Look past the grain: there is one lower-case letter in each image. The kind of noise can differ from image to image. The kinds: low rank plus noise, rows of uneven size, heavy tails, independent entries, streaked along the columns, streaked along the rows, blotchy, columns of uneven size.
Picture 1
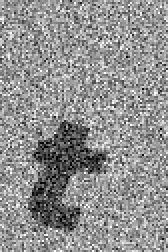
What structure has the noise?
independent entries
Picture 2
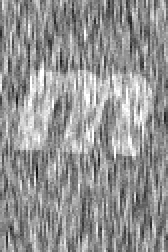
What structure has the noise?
streaked along the columns
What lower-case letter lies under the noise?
m
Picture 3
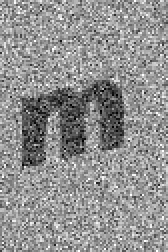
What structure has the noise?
independent entries
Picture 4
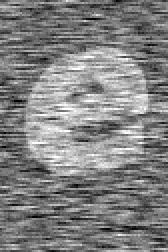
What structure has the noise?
streaked along the rows
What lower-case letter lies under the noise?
e
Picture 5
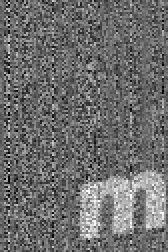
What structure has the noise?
columns of uneven size
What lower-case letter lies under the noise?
m
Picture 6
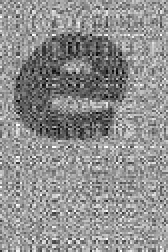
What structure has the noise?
low rank plus noise
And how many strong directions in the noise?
two
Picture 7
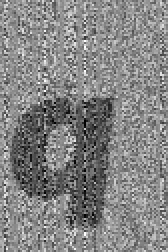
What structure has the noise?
columns of uneven size
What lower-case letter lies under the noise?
q
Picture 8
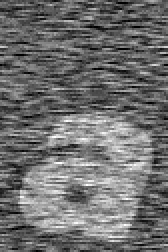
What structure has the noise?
streaked along the rows
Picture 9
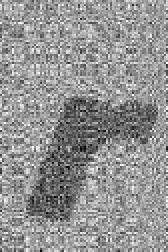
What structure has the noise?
low rank plus noise
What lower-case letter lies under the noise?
r
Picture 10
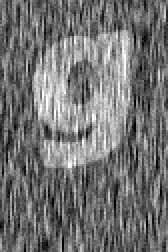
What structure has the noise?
streaked along the columns
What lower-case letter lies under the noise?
g
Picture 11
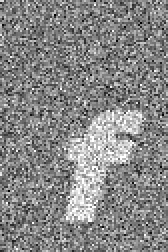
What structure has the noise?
independent entries
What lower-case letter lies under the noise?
f
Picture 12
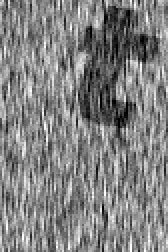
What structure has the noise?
streaked along the columns
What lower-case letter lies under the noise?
t
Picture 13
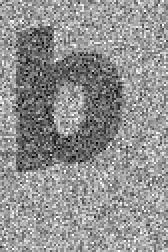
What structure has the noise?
independent entries
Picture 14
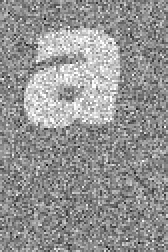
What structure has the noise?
independent entries
